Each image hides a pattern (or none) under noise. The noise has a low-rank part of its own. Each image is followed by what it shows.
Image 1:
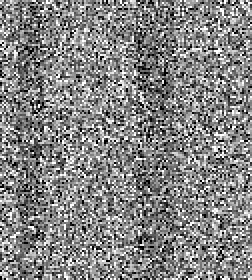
bands of columns
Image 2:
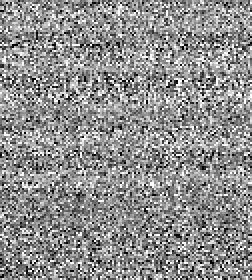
bands of rows
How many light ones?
5
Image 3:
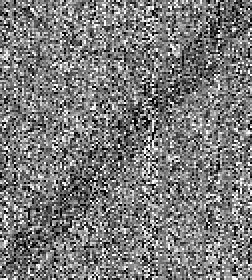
a diagonal band
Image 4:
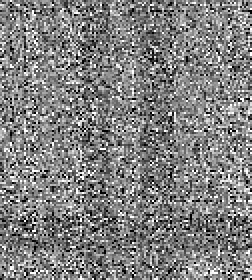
bands of rows crossing bands of columns
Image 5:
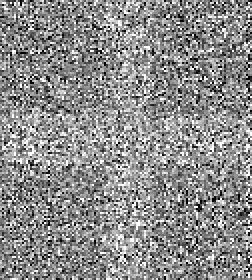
bands of rows crossing bands of columns
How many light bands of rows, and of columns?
1 and 1
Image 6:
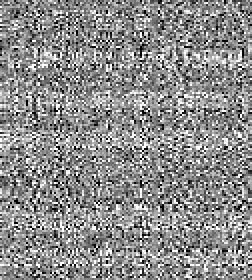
bands of rows
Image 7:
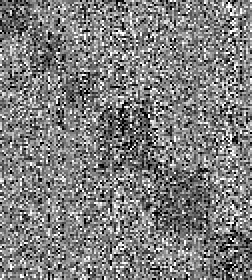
blocks along the diagonal
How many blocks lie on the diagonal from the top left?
6
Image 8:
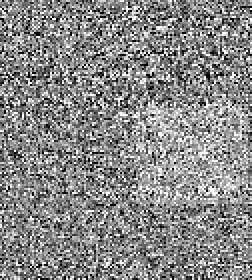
one block
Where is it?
middle right
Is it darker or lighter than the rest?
lighter
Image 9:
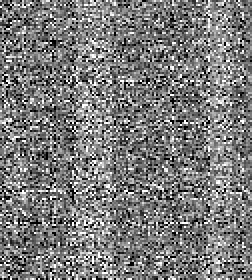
bands of columns
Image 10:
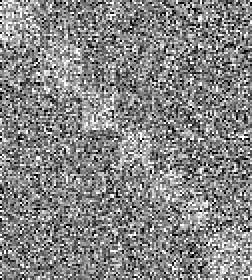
blocks along the diagonal
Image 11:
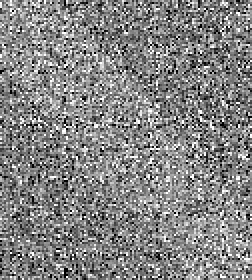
a diagonal band
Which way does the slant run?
top left to bottom right
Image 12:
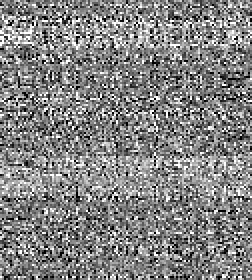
bands of rows
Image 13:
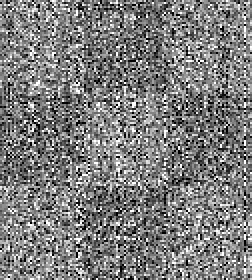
a checkerboard
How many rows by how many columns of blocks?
3 by 3
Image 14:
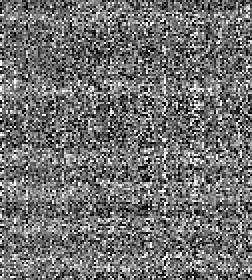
bands of rows
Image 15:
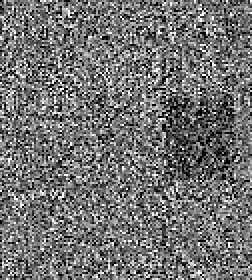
one block
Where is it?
middle right
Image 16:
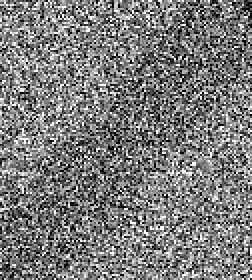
a diagonal band
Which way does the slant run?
bottom left to top right
